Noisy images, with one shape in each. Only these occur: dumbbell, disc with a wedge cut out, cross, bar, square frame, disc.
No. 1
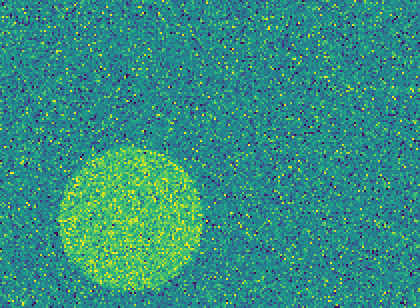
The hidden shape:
disc
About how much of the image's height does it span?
half
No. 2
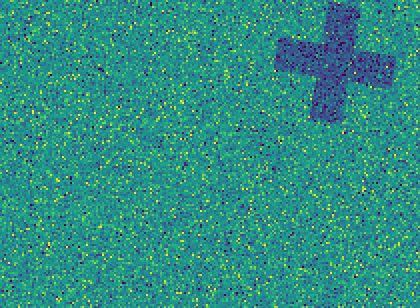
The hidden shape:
cross
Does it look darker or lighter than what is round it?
darker
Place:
top right
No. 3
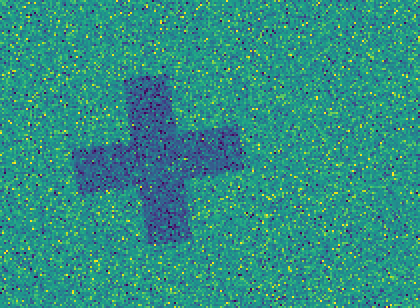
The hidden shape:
cross
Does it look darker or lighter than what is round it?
darker
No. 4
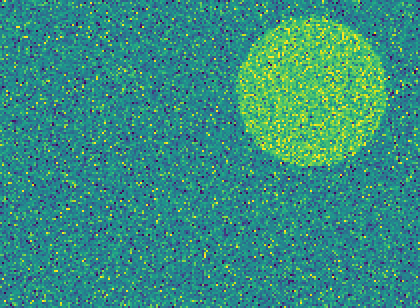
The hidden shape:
disc
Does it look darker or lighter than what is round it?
lighter
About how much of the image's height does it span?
half
